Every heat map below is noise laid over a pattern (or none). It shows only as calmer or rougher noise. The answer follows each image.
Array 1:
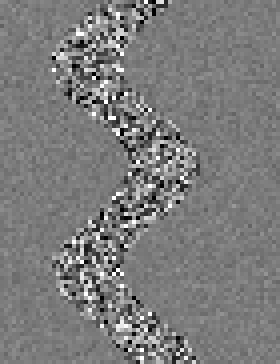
a wavy band
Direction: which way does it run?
top to bottom
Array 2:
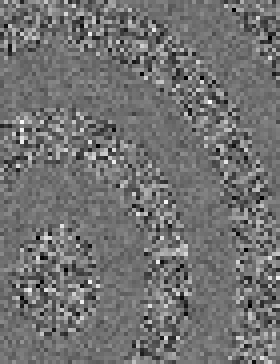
rings round one point
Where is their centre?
bottom left
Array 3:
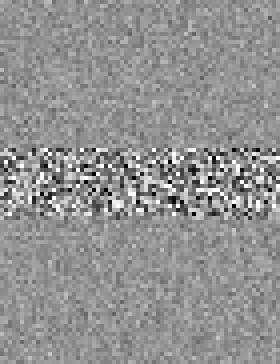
one horizontal stripe
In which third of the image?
middle
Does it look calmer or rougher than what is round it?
rougher
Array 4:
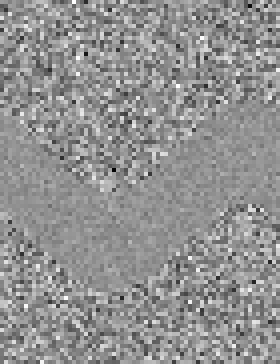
a wavy band
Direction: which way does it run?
left to right
